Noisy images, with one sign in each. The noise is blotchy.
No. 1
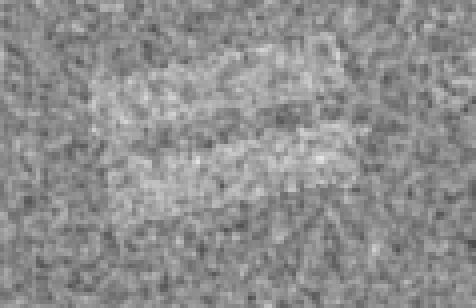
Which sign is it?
equals sign
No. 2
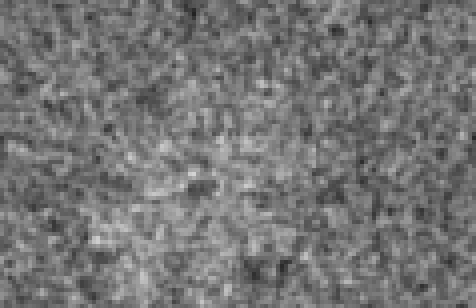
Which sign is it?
hash sign
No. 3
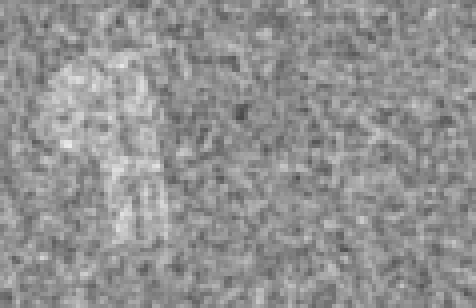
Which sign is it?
pilcrow
